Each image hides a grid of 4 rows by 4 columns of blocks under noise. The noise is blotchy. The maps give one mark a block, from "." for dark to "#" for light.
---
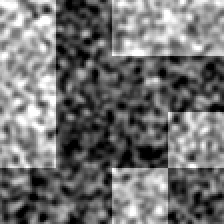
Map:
#.##
#...
#..#
..#.
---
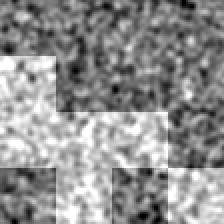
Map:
....
#...
###.
.#.#
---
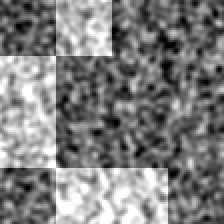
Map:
.#..
#...
#...
.##.
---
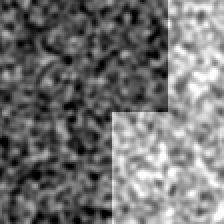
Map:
...#
...#
..##
..##
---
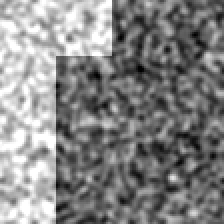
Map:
##..
#...
#...
#...
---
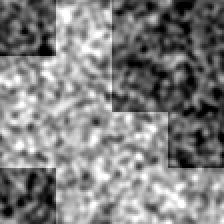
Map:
.#..
##..
###.
.###
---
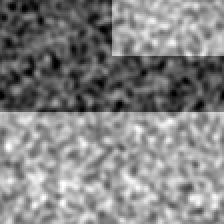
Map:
..##
....
####
####
